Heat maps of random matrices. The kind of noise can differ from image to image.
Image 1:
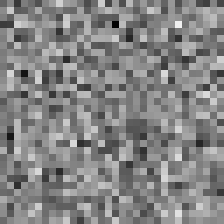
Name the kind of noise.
low rank plus noise
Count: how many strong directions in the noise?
three or four
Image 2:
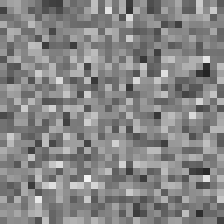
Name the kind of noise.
low rank plus noise
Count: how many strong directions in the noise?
five to eight
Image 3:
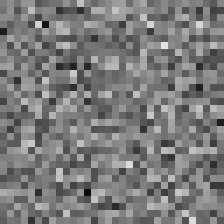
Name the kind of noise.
low rank plus noise
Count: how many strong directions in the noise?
one
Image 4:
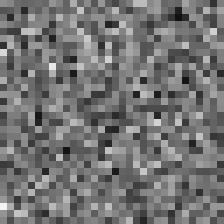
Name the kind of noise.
independent entries
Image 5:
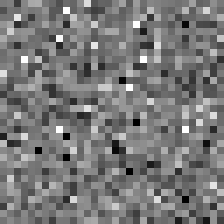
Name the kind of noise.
heavy tails
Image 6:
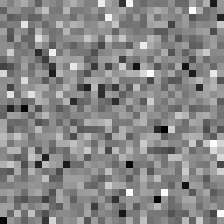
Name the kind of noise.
heavy tails
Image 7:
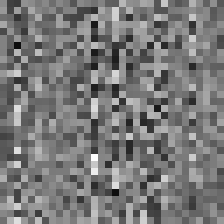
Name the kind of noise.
columns of uneven size
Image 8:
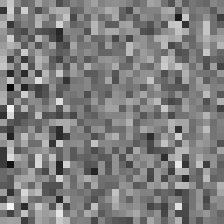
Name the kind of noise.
columns of uneven size
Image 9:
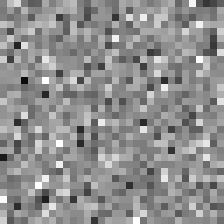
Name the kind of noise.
heavy tails
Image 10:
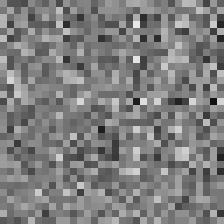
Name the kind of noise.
low rank plus noise
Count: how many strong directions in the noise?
one
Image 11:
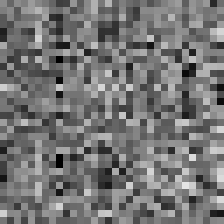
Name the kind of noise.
low rank plus noise
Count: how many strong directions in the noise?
three or four
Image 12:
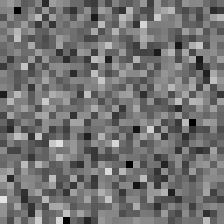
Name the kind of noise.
independent entries
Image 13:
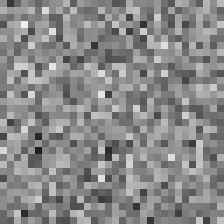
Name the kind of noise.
independent entries
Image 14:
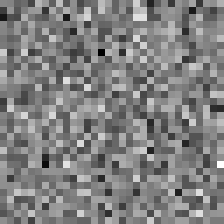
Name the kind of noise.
low rank plus noise
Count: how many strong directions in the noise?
five to eight
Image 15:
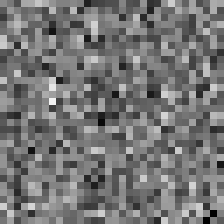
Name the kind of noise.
low rank plus noise
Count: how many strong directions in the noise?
one
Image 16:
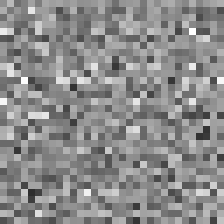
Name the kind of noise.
low rank plus noise
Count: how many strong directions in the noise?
two
